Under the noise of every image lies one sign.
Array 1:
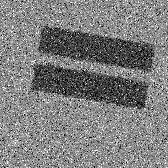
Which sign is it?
equals sign
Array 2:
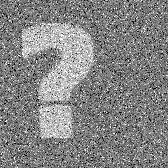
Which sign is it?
question mark
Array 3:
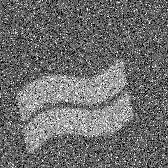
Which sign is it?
approximately sign
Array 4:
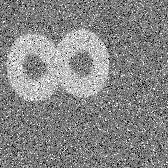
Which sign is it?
infinity sign
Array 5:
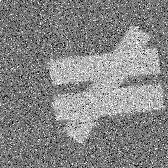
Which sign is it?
not-equal sign
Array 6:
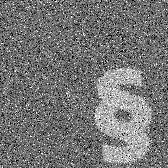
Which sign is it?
section sign
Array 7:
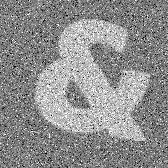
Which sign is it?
ampersand
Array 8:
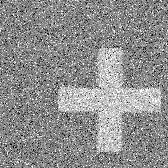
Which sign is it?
plus sign
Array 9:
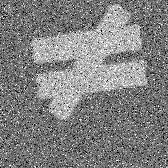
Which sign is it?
not-equal sign
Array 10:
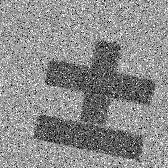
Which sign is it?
plus-minus sign
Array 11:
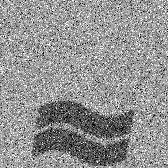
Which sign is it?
approximately sign
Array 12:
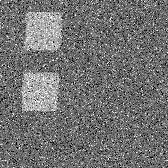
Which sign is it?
colon
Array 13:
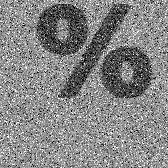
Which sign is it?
percent sign
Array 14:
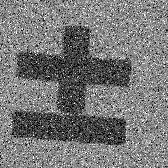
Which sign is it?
plus-minus sign
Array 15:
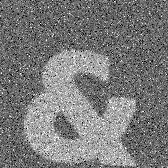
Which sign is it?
ampersand
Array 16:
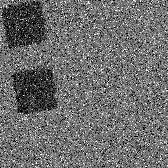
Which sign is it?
colon
